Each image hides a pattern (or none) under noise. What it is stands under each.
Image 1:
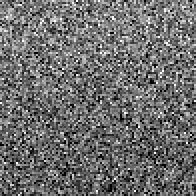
a smooth slope
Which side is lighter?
top
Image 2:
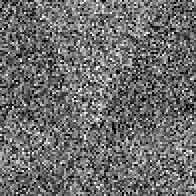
spokes from one point
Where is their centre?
bottom middle
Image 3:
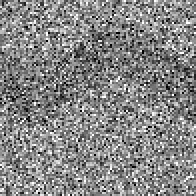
a wavy band
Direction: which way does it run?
left to right
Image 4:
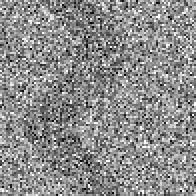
a wavy band
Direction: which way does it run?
top to bottom
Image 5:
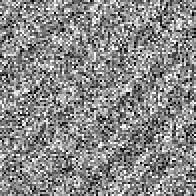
diagonal stripes
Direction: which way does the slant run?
bottom left to top right
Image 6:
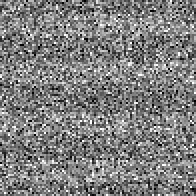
horizontal stripes
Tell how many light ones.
4
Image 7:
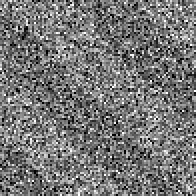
diagonal stripes
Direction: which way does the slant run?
top left to bottom right
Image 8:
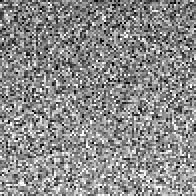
a smooth slope
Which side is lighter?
bottom
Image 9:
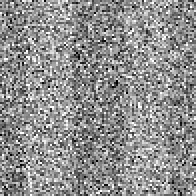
vertical stripes
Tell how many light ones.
2
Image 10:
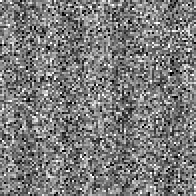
vertical stripes
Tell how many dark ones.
4
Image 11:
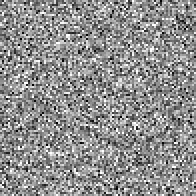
only noise
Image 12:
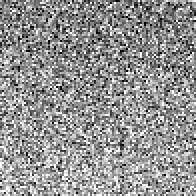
a smooth slope
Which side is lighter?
bottom
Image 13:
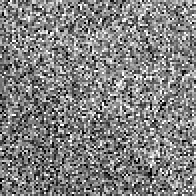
a sharp edge
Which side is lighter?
top right
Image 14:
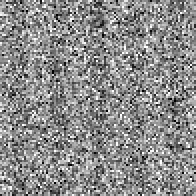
vertical stripes
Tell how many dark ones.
5
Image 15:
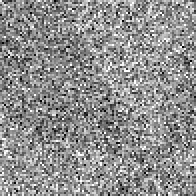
spokes from one point
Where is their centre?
bottom right
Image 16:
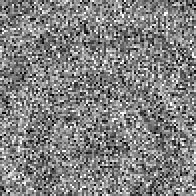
rings round one point
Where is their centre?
bottom middle
